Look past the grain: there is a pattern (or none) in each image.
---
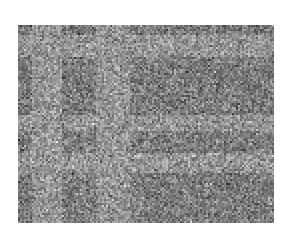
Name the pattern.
bands of rows crossing bands of columns
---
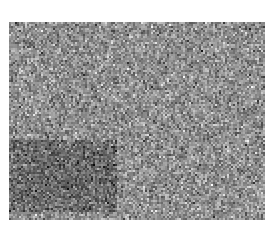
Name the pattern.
one block
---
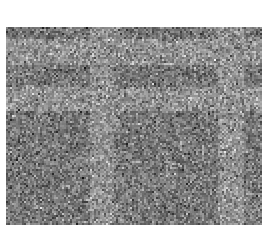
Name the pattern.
bands of rows crossing bands of columns
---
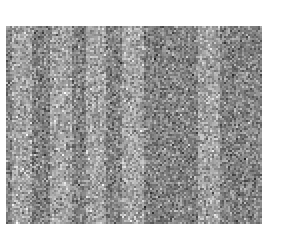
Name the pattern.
bands of columns
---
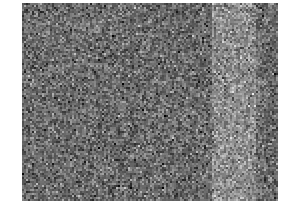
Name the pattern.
one band of columns
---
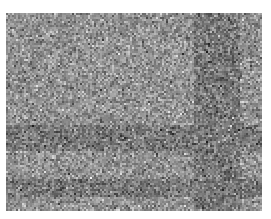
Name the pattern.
bands of rows crossing bands of columns
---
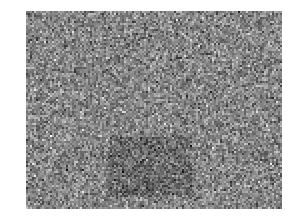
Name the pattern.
one block
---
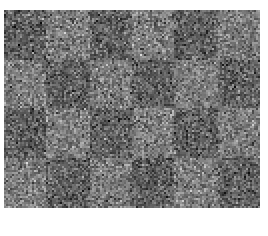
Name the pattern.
a checkerboard
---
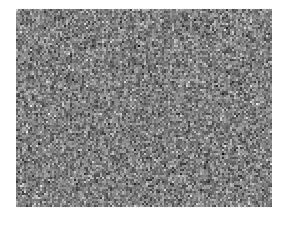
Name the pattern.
only noise
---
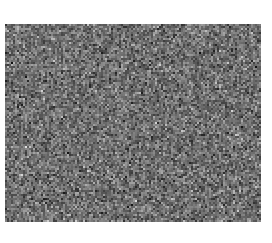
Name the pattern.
only noise
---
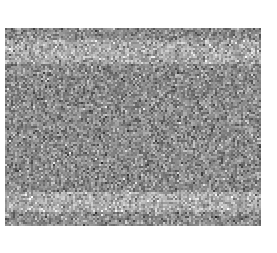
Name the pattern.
bands of rows
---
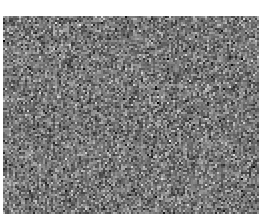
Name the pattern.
only noise
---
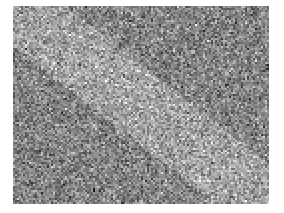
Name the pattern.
a diagonal band
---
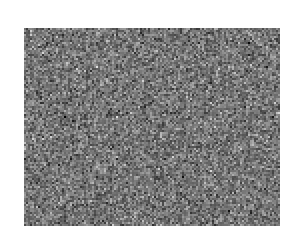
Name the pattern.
only noise
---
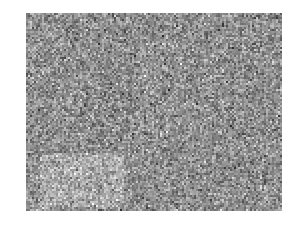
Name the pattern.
one block
